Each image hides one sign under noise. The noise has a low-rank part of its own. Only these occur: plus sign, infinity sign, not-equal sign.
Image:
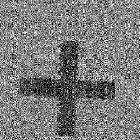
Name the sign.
plus sign
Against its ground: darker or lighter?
darker
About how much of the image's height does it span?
two thirds
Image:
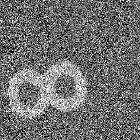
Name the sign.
infinity sign
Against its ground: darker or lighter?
lighter
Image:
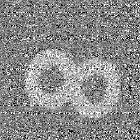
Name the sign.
infinity sign
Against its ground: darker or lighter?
lighter
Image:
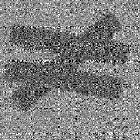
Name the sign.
not-equal sign
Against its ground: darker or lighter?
darker
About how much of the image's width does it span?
nearly all
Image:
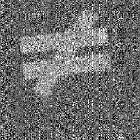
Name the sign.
not-equal sign
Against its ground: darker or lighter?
lighter
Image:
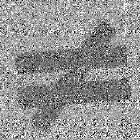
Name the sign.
not-equal sign
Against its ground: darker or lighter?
darker
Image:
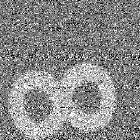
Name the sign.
infinity sign
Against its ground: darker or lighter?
lighter
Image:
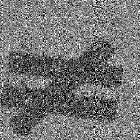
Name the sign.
not-equal sign
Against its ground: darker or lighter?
darker
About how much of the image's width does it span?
nearly all
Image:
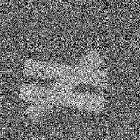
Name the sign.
not-equal sign
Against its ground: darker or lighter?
lighter
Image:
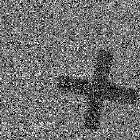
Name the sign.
plus sign
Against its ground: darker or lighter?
darker
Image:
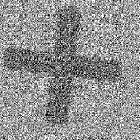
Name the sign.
plus sign
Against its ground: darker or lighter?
darker
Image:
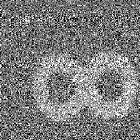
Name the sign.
infinity sign
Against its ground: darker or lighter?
lighter
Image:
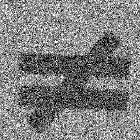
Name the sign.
not-equal sign
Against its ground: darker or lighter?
darker
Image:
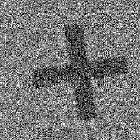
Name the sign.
plus sign
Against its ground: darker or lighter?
darker
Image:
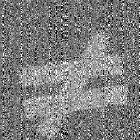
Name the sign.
not-equal sign
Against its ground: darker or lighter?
lighter
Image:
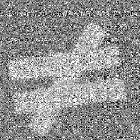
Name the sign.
not-equal sign
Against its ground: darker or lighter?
lighter
